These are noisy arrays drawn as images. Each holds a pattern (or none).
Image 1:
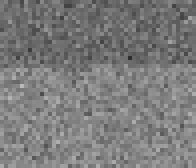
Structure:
a sharp edge
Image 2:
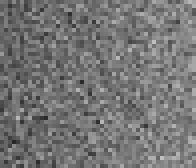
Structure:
a smooth slope
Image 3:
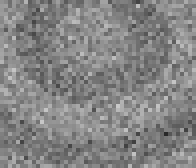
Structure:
rings round one point
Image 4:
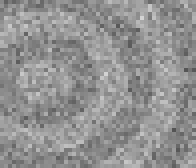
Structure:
rings round one point
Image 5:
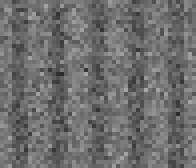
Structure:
vertical stripes
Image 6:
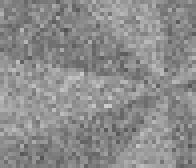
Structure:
spokes from one point
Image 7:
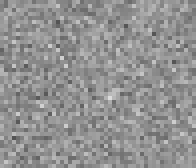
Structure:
only noise
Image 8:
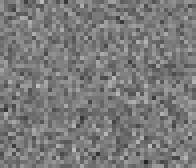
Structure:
only noise
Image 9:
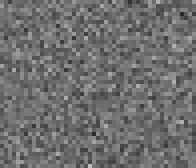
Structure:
only noise
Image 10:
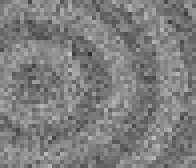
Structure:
rings round one point
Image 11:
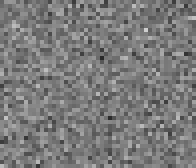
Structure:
only noise
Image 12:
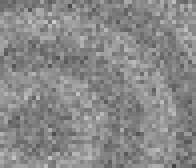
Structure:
rings round one point
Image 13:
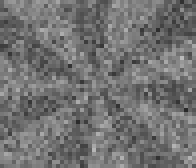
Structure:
spokes from one point
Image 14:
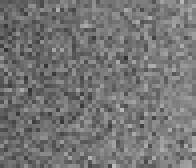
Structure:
a smooth slope
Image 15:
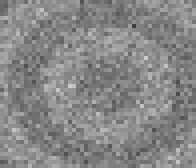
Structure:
rings round one point
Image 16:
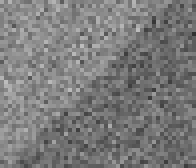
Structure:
a sharp edge
